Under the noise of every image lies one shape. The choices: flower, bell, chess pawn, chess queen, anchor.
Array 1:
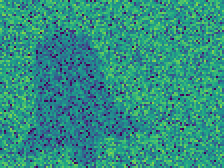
bell
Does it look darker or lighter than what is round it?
darker
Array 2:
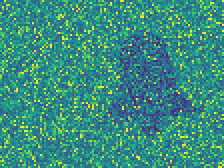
bell
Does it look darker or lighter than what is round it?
darker
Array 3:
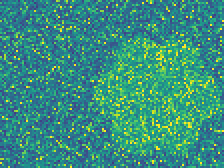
flower
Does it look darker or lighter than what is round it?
lighter
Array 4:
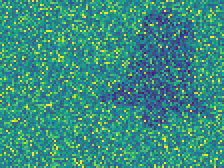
bell
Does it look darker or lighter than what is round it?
darker
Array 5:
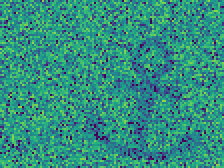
anchor
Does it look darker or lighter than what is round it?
darker
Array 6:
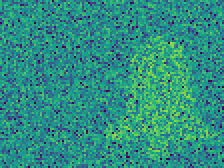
bell
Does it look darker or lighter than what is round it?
lighter
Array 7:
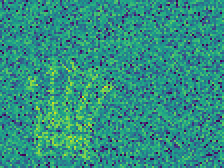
chess queen
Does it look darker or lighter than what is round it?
lighter
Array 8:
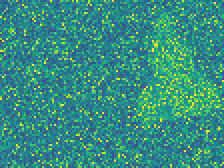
chess pawn
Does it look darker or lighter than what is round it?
lighter
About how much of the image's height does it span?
two thirds
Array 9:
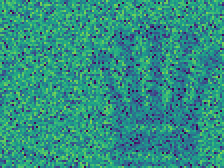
chess queen
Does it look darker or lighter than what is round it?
darker
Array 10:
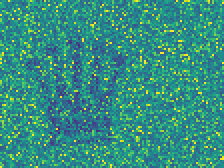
chess queen
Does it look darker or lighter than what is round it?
darker
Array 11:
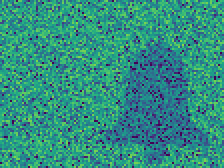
bell
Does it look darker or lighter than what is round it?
darker
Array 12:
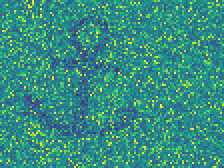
anchor
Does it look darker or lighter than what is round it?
darker
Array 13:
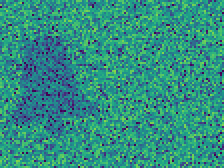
bell
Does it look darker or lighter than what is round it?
darker
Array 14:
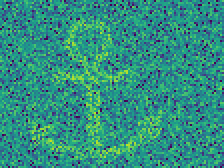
anchor
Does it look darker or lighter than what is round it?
lighter
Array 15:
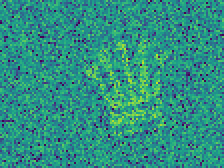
chess queen
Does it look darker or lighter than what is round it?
lighter
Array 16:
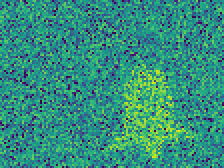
bell
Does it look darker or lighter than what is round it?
lighter
